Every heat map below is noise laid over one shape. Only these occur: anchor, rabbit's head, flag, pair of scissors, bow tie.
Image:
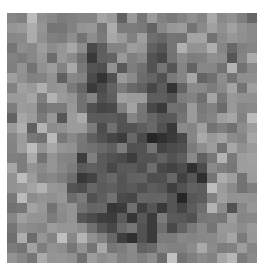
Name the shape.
rabbit's head
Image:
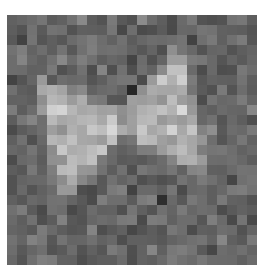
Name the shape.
bow tie
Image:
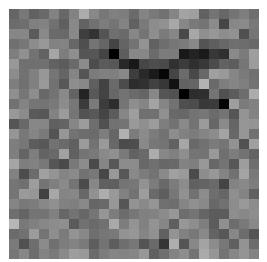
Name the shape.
pair of scissors
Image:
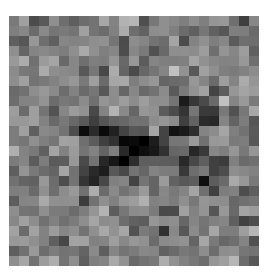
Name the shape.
pair of scissors
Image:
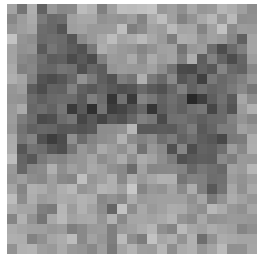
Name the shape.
bow tie
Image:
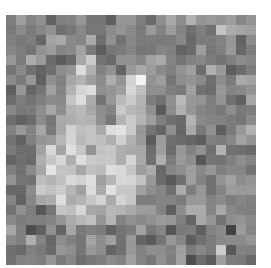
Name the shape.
rabbit's head
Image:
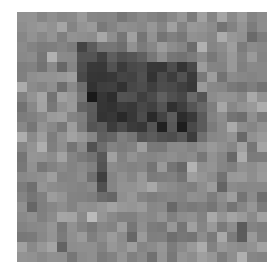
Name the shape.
flag
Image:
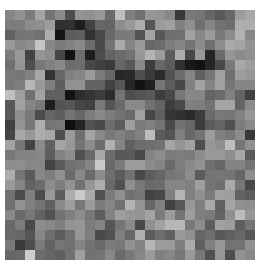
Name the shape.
pair of scissors
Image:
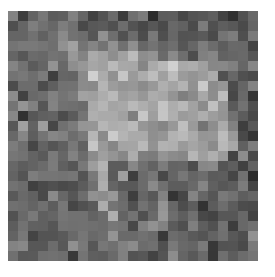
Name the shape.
flag
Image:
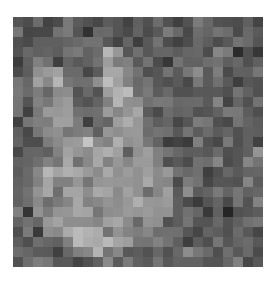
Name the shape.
rabbit's head
